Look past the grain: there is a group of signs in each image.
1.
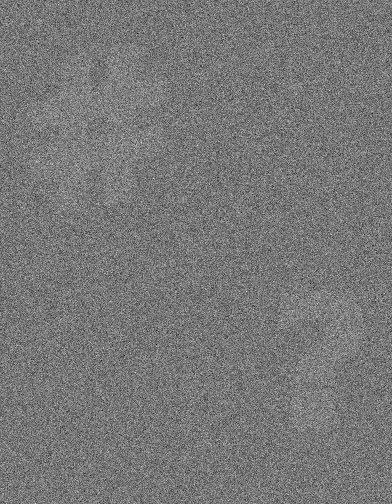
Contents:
top left: hash sign; bottom right: question mark
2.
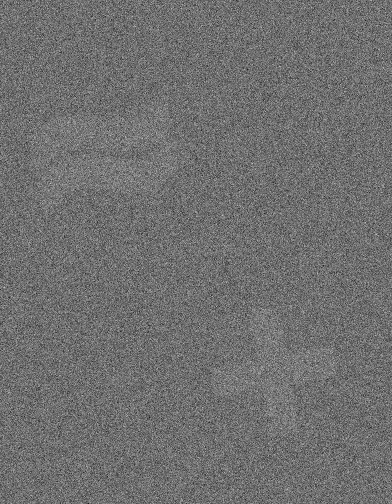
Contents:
top left: approximately sign; bottom right: plus sign
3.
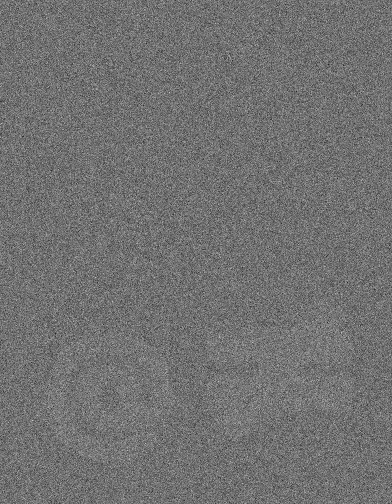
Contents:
bottom left: at sign; bottom right: not-equal sign
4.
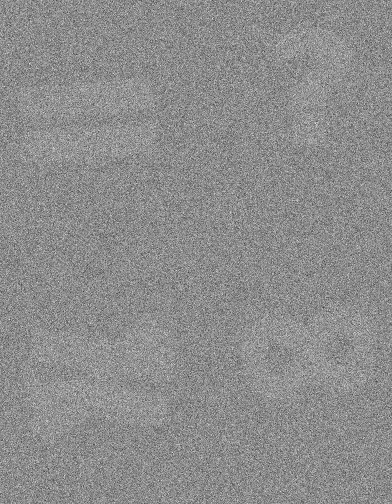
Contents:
top left: equals sign; top right: question mark; bottom left: not-equal sign; bottom right: infinity sign
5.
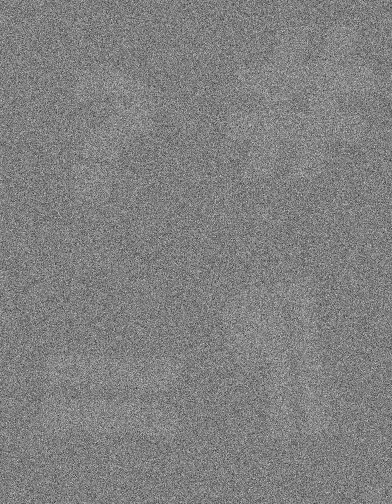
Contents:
top left: question mark; top right: hash sign; bottom left: equals sign; bottom right: pilcrow
